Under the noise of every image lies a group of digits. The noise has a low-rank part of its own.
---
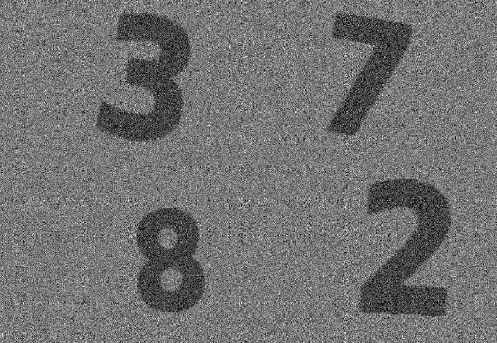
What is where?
top left: 3; top right: 7; bottom left: 8; bottom right: 2
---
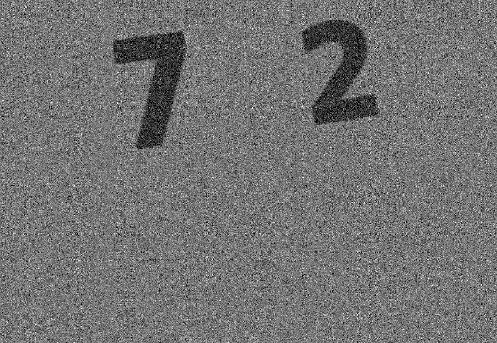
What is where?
top left: 7; top right: 2
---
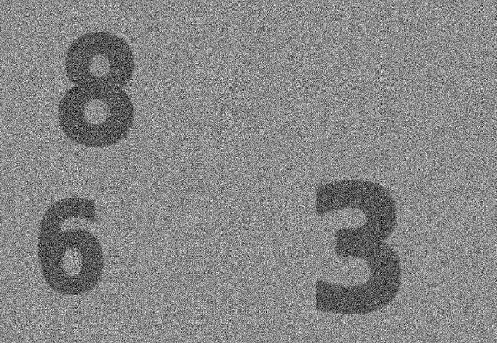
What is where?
top left: 8; bottom left: 6; bottom right: 3
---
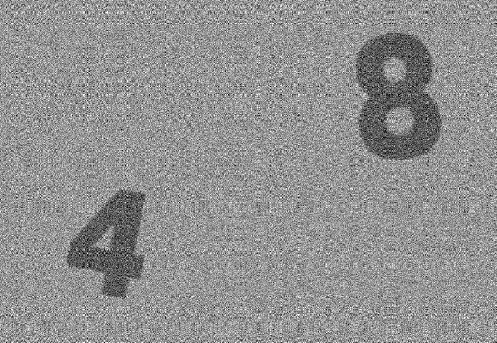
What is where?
top right: 8; bottom left: 4
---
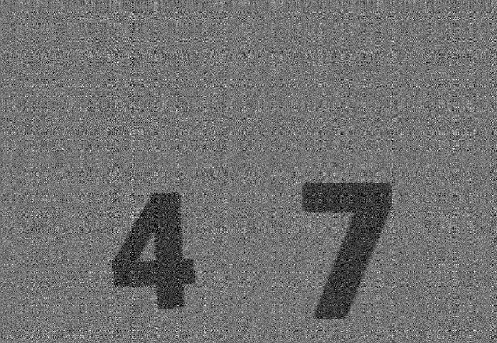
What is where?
bottom left: 4; bottom right: 7
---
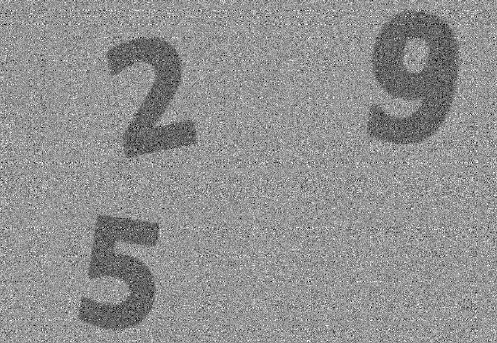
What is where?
top left: 2; top right: 9; bottom left: 5
